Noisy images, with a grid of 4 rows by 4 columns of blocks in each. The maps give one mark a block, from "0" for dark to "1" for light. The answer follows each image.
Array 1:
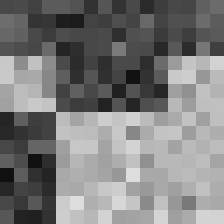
0 0 0 0
1 0 0 1
0 1 1 1
0 1 1 1
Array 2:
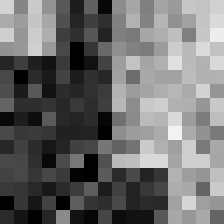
1 0 1 1
0 0 1 1
0 0 1 1
0 0 0 1
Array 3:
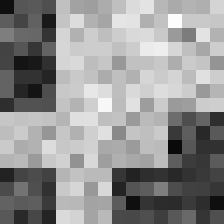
0 1 1 1
0 1 1 1
1 1 1 0
0 1 0 0
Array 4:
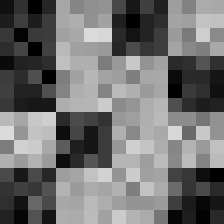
0 1 0 1
0 1 1 0
1 0 1 1
0 1 1 0
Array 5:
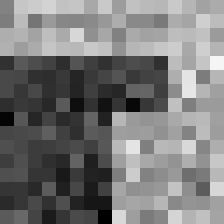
1 1 1 1
0 0 0 1
0 0 1 1
0 0 1 1
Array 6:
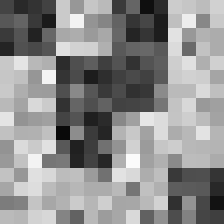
0 1 0 1
1 0 0 1
1 0 1 1
1 1 1 0
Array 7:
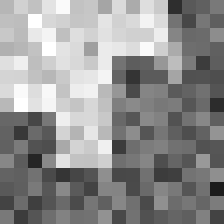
1 1 1 0
1 1 0 0
0 1 0 0
0 0 0 0
